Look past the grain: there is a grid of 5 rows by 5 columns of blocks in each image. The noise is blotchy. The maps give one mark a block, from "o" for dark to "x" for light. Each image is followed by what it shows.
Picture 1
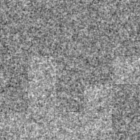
o o o o o
o o o o o
o x o o x
o x o x o
x x x x o
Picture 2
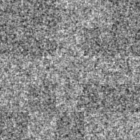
o o x x o
o o x o o
x x x x x
x o x o o
o x o x x
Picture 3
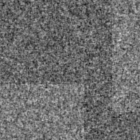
o o o o x
o o o o x
o o o o x
x x x o x
x x x o o
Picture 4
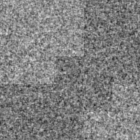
x x x o o
x x x o o
x x o o o
o o o o x
o o o x x
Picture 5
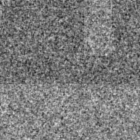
o o o x o
o o o x o
o o o o o
x x x x x
x x x x x
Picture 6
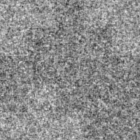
x x o x x
x o o o x
o o o o o
o x o o o
x x x o o
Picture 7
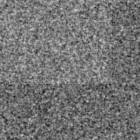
x x x x o
x x x x o
x x x x o
o o o o o
o o o o o
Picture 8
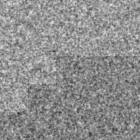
x x x x x
x x x x x
x x o o o
x o o o o
o o o o o
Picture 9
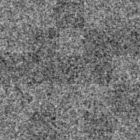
x x o x x
x o x o o
o o o o x
x x x x o
x o x o x
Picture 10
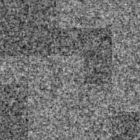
o o x x x
o o o o x
x x x o x
o x x x x
o x x x o
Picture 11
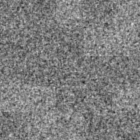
o o x o x
o o o x x
o o o o o
x x o o x
o x x o o
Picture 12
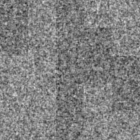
o x o x x
o x o o x
x x o o o
x x o x o
x x o x x
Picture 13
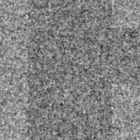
x o o o x
x o o o o
x o o o o
x o o o x
x o o o x
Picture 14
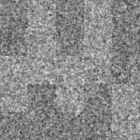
o x o x o
o x o x o
x x x x o
x o x o x
o o o o x
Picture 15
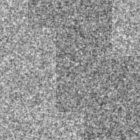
x o o o x
x x o o x
x x o o o
x x o o o
x x x o o
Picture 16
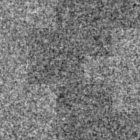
x x o o o
x o o o x
x o o x x
x x o o x
x x o o o
